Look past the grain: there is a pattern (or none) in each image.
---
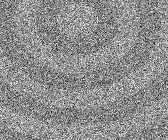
rings round one point
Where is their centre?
top middle
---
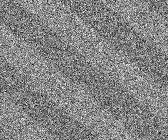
diagonal stripes
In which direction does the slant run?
top left to bottom right
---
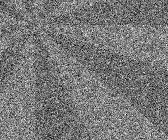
spokes from one point
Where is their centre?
top left
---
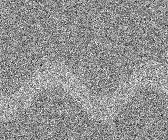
a wavy band
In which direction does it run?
left to right
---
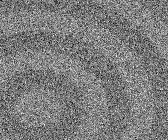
rings round one point
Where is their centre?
bottom left
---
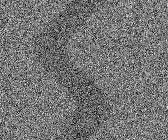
a wavy band
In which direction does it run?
top to bottom
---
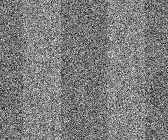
vertical stripes
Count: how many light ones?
2
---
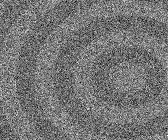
rings round one point
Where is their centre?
middle right
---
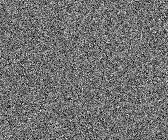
only noise
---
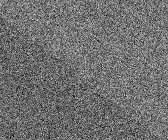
a sharp edge
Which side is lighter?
top right
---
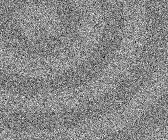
rings round one point
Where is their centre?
top left
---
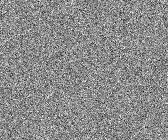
only noise
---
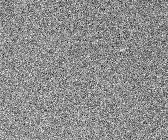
a smooth slope
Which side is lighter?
bottom left
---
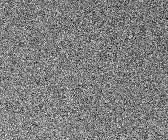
a smooth slope
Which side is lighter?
bottom left
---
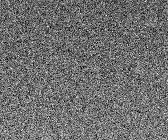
a smooth slope
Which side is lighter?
bottom
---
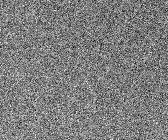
a smooth slope
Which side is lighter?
bottom left
